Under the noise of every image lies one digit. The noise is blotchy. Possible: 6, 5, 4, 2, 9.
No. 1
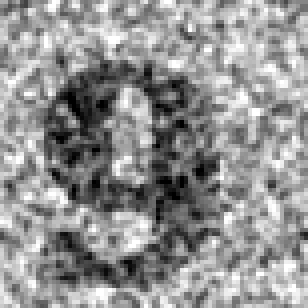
9
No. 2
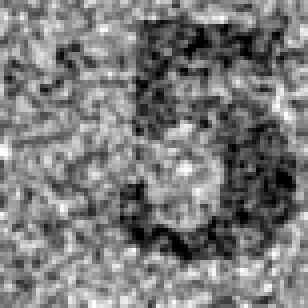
5
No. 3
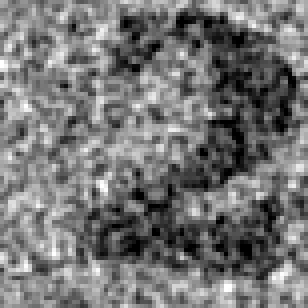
2
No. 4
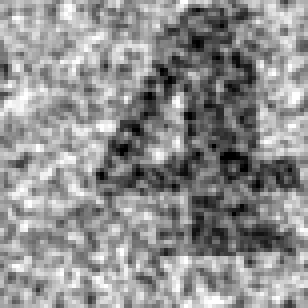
4
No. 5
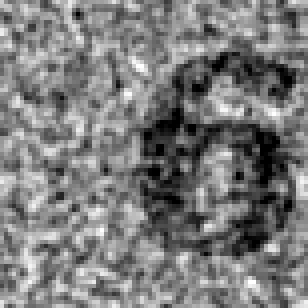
6
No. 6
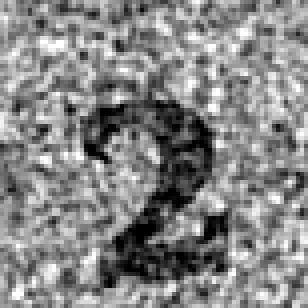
2
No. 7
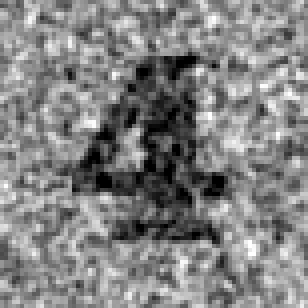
4
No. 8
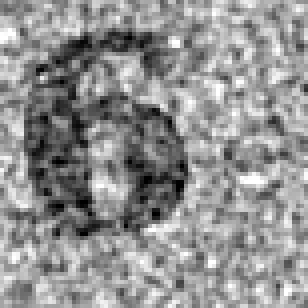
6
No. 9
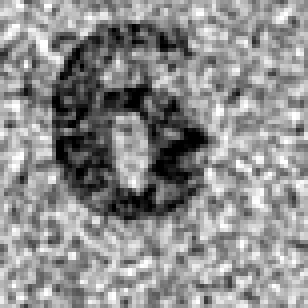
6
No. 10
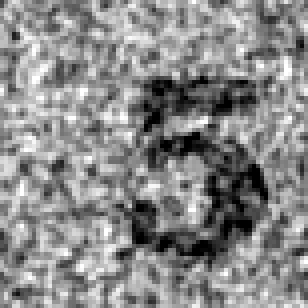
5
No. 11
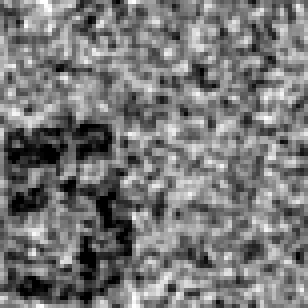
5
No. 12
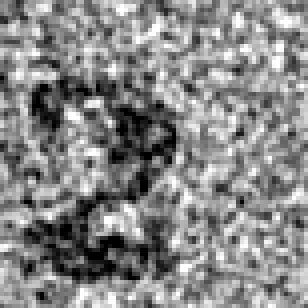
2
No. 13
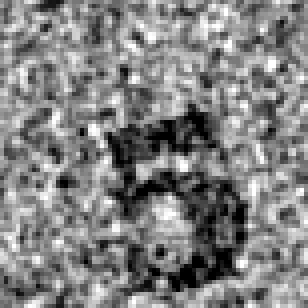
5
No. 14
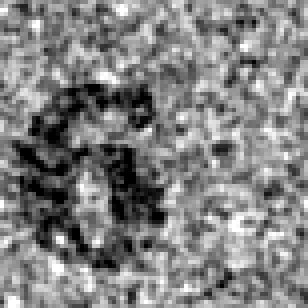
6
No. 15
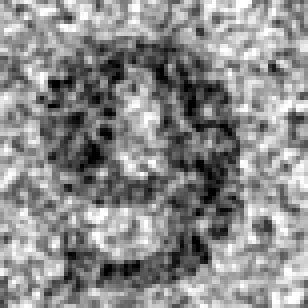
9
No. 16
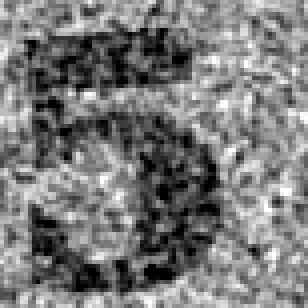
5
